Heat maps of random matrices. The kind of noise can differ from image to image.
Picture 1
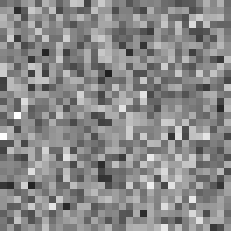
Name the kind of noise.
low rank plus noise
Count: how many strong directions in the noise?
five to eight
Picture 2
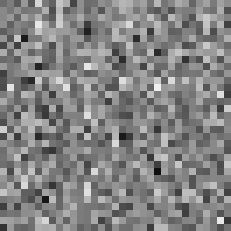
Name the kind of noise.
low rank plus noise
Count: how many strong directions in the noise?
five to eight
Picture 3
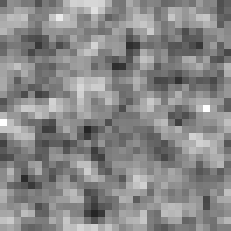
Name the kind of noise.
blotchy
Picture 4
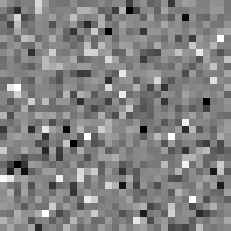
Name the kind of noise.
heavy tails
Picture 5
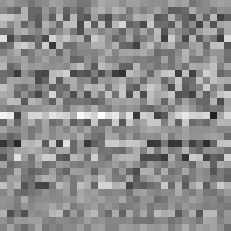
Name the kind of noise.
rows of uneven size
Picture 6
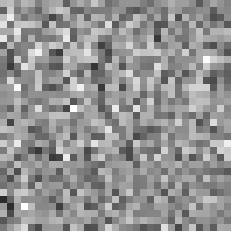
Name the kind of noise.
low rank plus noise
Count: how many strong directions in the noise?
five to eight
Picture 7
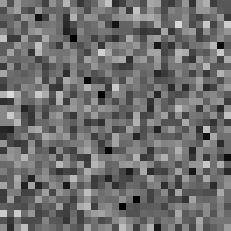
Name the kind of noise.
independent entries
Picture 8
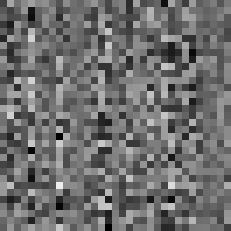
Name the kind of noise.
columns of uneven size
